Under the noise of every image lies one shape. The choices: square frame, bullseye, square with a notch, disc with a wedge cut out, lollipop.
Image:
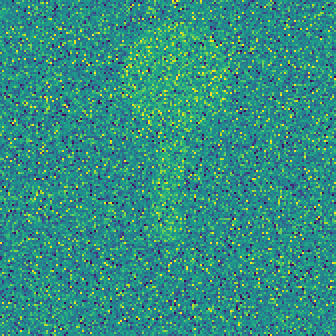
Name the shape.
lollipop
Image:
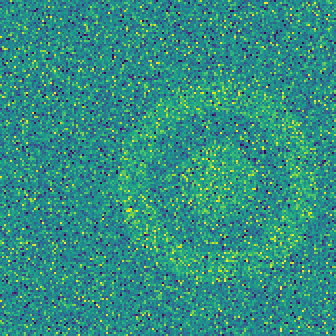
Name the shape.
bullseye
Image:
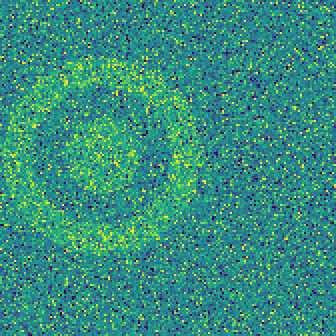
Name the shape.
bullseye
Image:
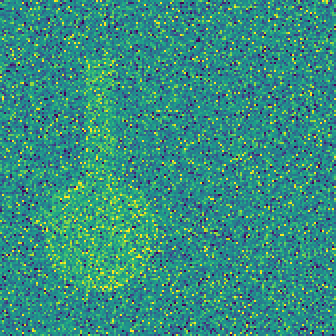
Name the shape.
lollipop
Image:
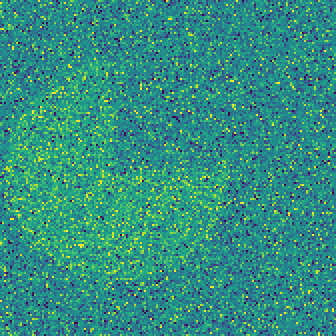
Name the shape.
disc with a wedge cut out
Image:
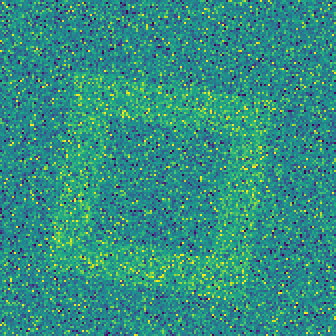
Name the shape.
square frame
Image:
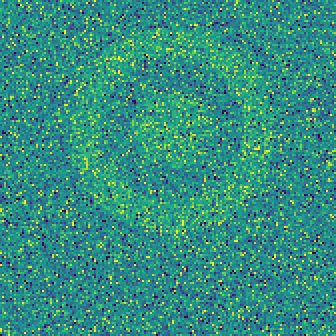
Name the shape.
bullseye
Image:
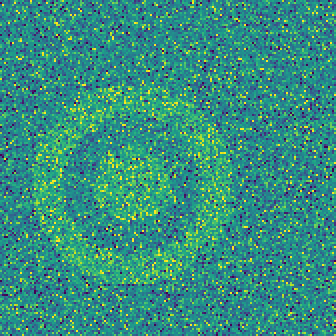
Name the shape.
bullseye
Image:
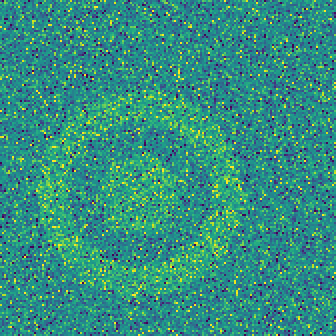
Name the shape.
bullseye
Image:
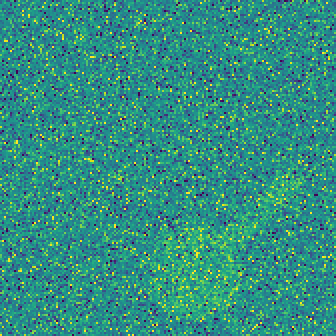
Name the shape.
lollipop
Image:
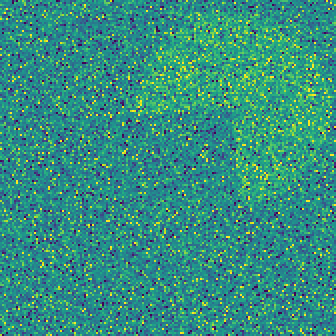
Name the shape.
disc with a wedge cut out
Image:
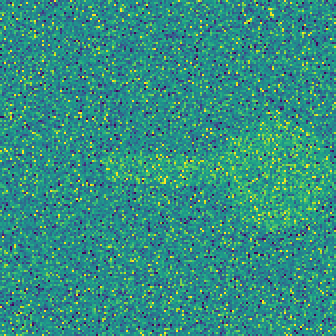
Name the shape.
lollipop
